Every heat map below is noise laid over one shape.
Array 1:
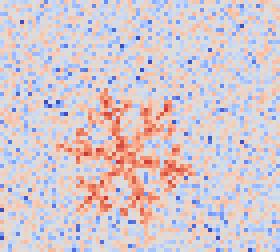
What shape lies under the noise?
snowflake
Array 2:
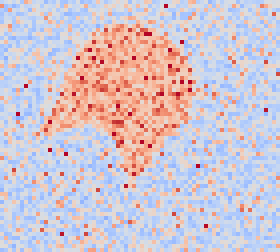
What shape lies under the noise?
cat's head
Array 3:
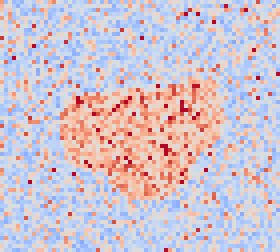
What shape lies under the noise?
cloud
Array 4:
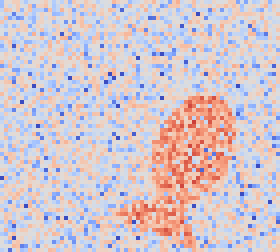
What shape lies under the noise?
fish
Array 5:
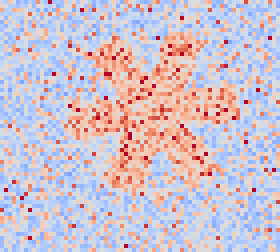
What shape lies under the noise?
asterisk
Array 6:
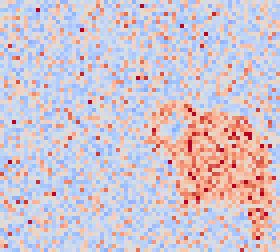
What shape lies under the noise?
teapot
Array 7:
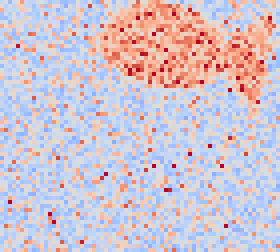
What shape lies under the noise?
fish
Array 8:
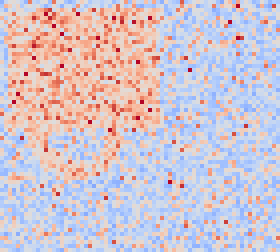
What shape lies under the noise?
cup
